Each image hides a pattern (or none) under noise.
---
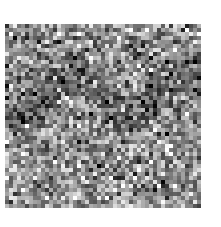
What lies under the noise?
a wavy band
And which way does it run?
left to right
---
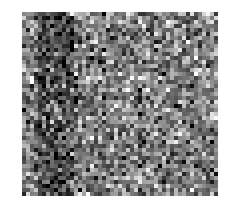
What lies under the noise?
one vertical stripe
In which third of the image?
left
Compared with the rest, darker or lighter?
darker
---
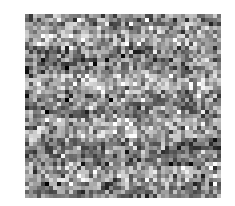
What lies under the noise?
horizontal stripes
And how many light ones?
4
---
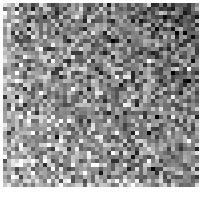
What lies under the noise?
a smooth slope
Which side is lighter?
bottom left
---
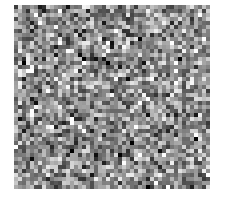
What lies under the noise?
only noise
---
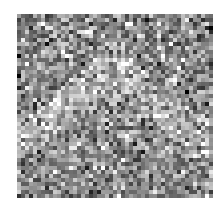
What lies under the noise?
a wavy band
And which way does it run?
left to right
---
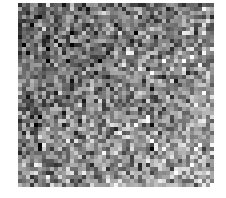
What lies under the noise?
a smooth slope
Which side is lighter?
bottom right
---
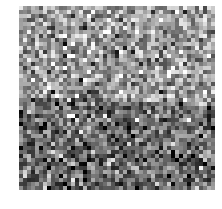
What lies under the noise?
a sharp edge
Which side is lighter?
top
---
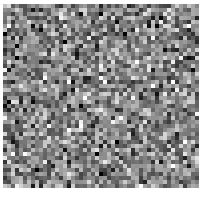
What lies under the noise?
only noise
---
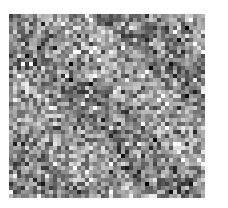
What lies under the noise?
diagonal stripes
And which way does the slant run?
top left to bottom right
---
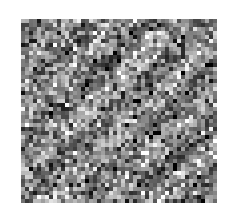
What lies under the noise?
diagonal stripes
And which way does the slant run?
bottom left to top right
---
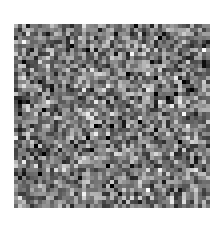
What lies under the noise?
only noise
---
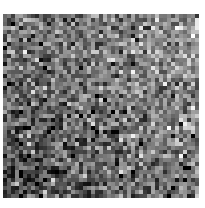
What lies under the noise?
a smooth slope
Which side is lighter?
top right
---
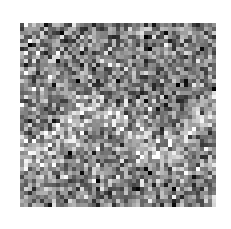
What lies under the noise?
a wavy band
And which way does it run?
left to right
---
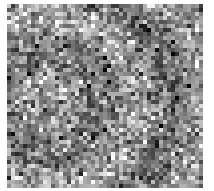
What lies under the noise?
rings round one point
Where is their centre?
middle left
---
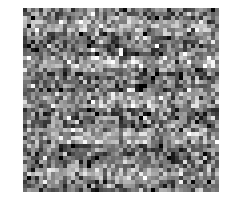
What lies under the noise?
horizontal stripes
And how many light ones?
5
